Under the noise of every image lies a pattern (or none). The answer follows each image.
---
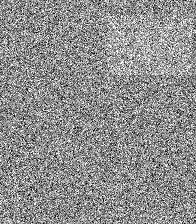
one block
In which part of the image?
top right
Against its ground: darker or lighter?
lighter
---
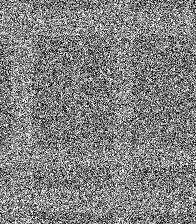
bands of rows crossing bands of columns
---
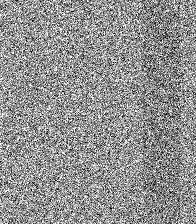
one band of columns
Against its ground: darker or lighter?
darker
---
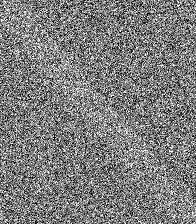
a diagonal band
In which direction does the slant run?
top left to bottom right
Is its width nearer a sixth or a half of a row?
a sixth
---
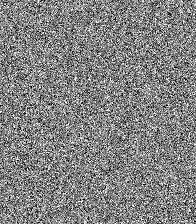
only noise
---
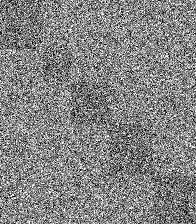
blocks along the diagonal
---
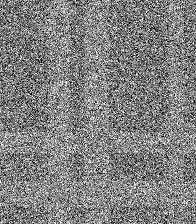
bands of rows crossing bands of columns
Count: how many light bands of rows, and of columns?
2 and 3
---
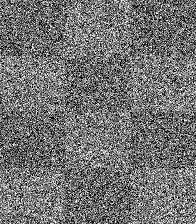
a checkerboard
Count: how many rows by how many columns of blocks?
4 by 3
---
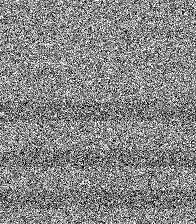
bands of rows
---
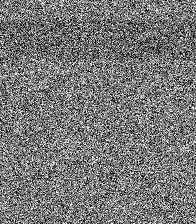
one band of rows
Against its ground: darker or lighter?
darker
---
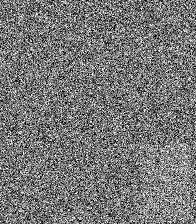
one block
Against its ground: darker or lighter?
lighter
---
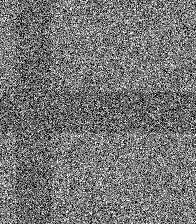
bands of rows crossing bands of columns
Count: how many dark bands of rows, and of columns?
1 and 1
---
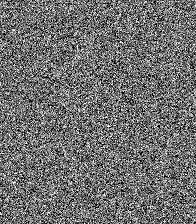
only noise
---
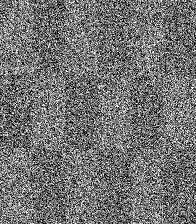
a checkerboard
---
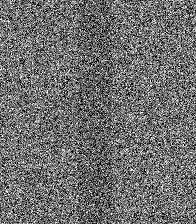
one band of columns
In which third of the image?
middle
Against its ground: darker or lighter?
darker
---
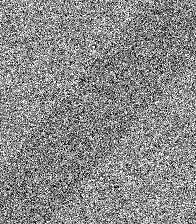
a diagonal band
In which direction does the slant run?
bottom left to top right
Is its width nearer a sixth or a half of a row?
a half
